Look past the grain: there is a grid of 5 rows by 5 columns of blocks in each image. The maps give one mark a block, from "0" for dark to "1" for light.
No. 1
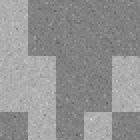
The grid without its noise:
10000
10000
11001
11001
01010
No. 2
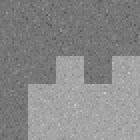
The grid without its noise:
00000
00000
00101
01111
01111
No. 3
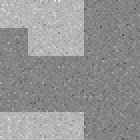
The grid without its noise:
11100
01100
00000
00000
11100
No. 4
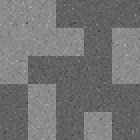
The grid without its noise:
11000
11101
10001
01000
01010
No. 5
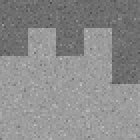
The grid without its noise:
00000
01010
11110
11111
11111
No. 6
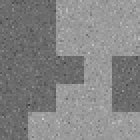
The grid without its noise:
00111
00111
00010
00110
01111
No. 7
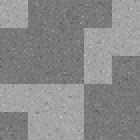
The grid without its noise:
10001
00011
00010
11100
01100
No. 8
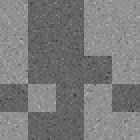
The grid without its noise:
10011
10011
10001
01010
10011
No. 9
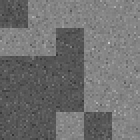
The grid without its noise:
01111
11011
00011
00011
00101
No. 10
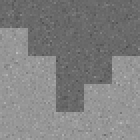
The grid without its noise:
00000
10000
11001
11011
11111
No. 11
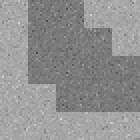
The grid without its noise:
10011
10001
10000
11000
11111
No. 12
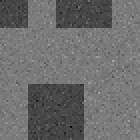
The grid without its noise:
01001
11111
11111
10011
10011
